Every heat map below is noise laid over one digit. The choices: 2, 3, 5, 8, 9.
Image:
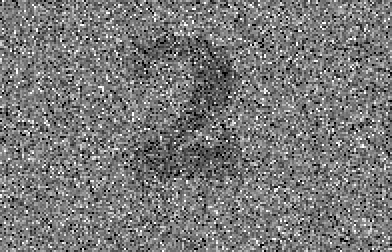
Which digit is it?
2
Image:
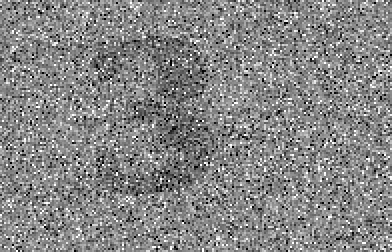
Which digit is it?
3
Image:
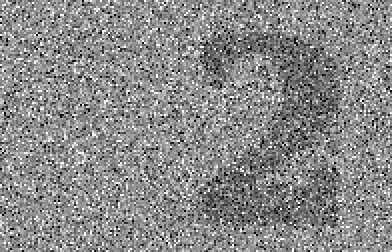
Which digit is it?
2
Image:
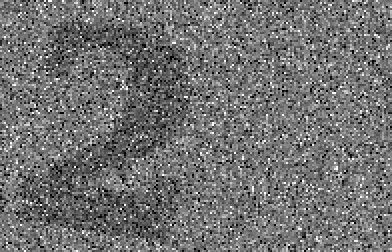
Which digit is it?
2
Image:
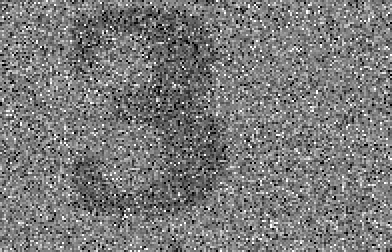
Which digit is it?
3
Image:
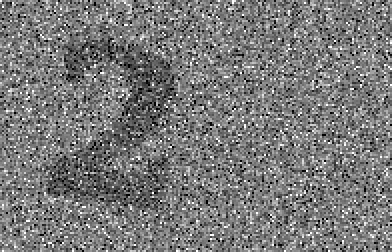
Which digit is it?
2
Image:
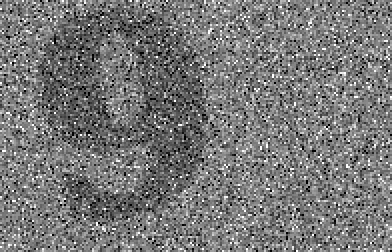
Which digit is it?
9
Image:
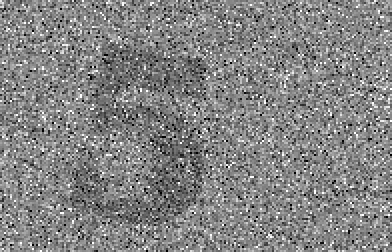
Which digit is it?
5
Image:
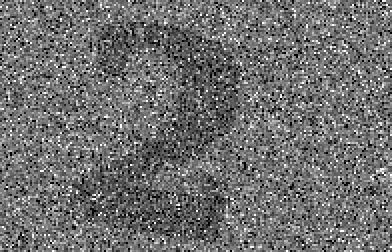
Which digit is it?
2
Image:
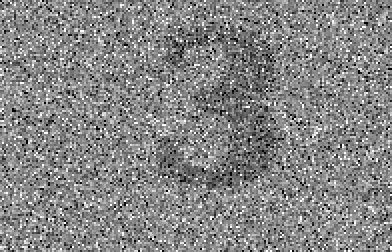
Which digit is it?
3
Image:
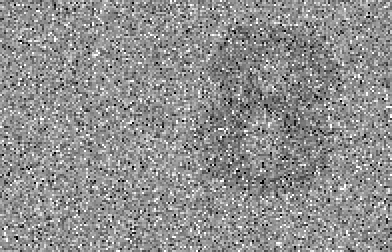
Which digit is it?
8
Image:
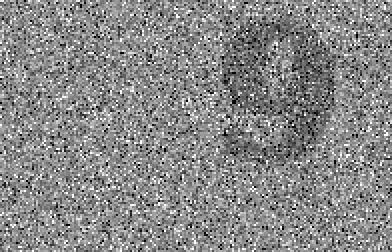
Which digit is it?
9
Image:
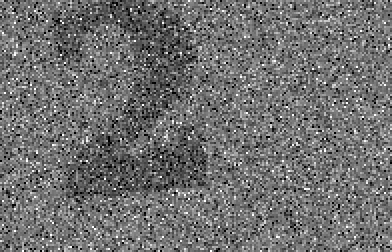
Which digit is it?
2
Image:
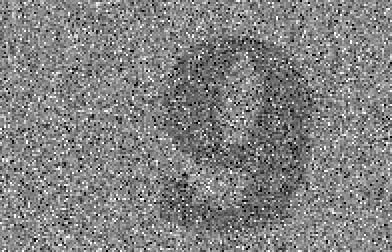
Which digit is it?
9
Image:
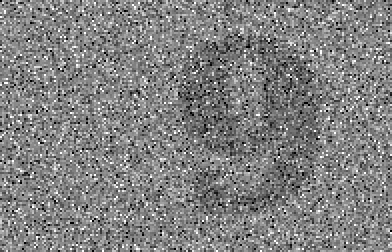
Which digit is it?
9
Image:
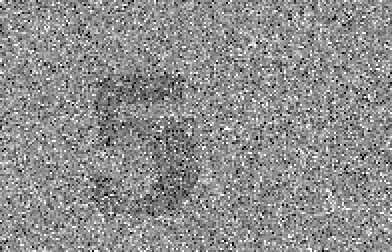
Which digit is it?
5
